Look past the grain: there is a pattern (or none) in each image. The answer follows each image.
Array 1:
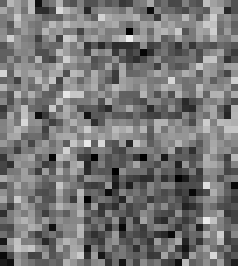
bands of rows crossing bands of columns
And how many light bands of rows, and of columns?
3 and 3
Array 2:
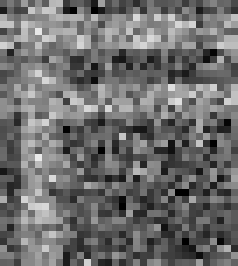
bands of rows crossing bands of columns
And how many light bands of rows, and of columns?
2 and 1
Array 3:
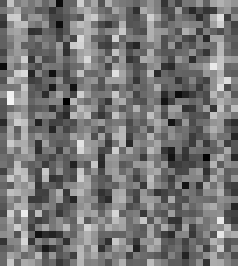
bands of columns
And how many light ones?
5
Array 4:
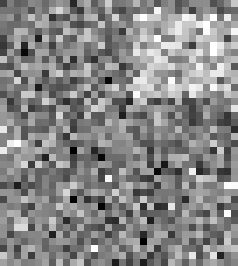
one block
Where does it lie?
top right
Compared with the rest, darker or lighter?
lighter
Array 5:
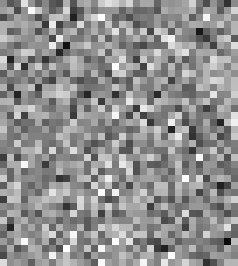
only noise
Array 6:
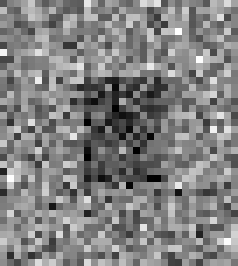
one block
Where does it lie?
centre
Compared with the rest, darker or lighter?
darker
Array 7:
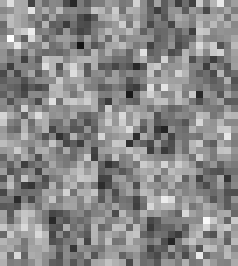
a checkerboard
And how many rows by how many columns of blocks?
5 by 5
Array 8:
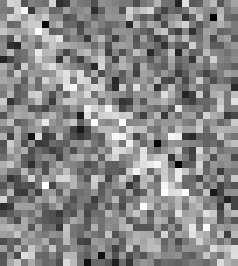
a diagonal band
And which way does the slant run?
top left to bottom right
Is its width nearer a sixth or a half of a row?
a sixth
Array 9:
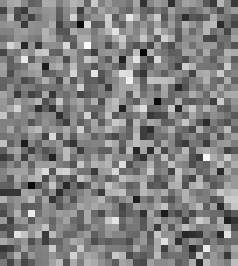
only noise
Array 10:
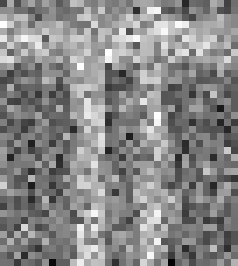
bands of rows crossing bands of columns
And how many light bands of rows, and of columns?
1 and 2
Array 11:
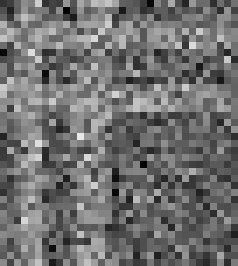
bands of rows crossing bands of columns
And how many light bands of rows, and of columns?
2 and 2
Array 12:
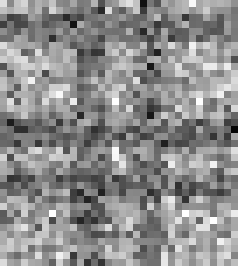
bands of rows crossing bands of columns
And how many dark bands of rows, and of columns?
3 and 2
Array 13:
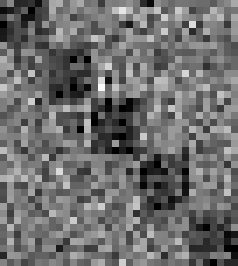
blocks along the diagonal
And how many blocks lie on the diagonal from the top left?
5
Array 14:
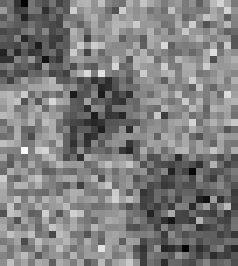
blocks along the diagonal
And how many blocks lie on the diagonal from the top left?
3
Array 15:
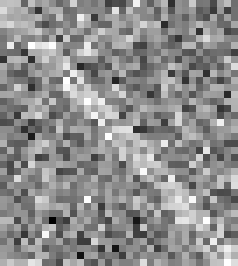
a diagonal band
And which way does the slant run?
top left to bottom right
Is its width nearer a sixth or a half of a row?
a sixth
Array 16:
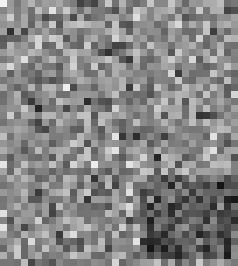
one block
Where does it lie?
bottom right
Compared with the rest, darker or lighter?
darker
